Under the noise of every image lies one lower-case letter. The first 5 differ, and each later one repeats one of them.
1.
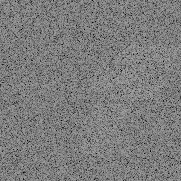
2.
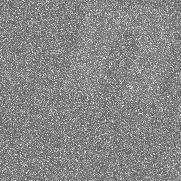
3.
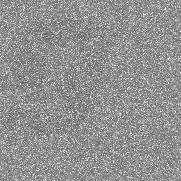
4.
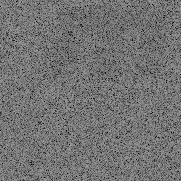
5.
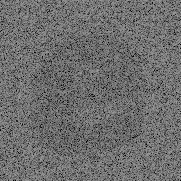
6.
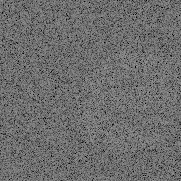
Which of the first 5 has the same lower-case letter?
5
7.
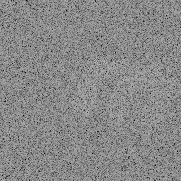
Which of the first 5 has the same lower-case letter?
4
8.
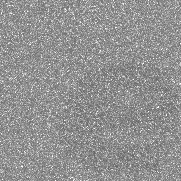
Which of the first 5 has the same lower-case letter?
5
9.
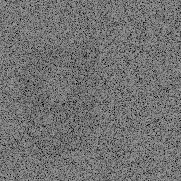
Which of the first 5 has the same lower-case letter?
3
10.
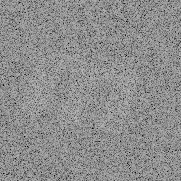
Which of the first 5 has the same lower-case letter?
4
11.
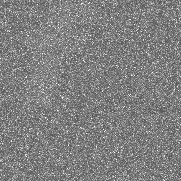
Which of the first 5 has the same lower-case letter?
1
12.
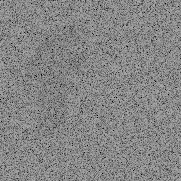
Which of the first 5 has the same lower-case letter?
1
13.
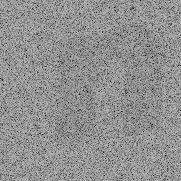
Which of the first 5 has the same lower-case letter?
2
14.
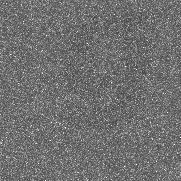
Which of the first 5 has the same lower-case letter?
3
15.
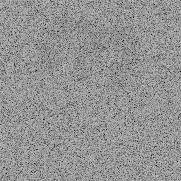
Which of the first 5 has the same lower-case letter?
4
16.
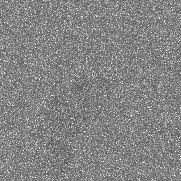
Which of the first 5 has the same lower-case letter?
1
